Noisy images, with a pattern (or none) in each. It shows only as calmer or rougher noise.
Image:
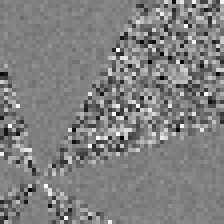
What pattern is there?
spokes from one point
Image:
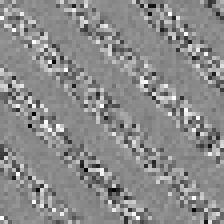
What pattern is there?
diagonal stripes
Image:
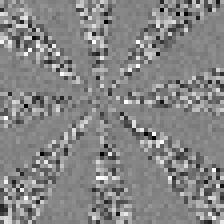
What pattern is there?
spokes from one point
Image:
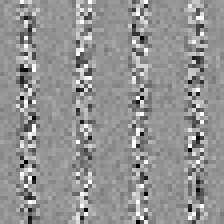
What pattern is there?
vertical stripes
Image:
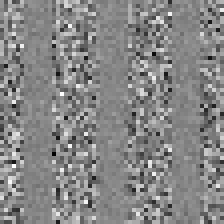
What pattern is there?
vertical stripes
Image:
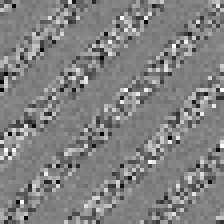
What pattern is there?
diagonal stripes
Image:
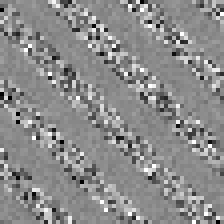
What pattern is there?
diagonal stripes
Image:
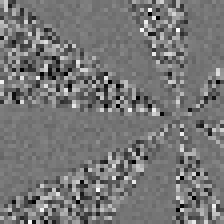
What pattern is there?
spokes from one point
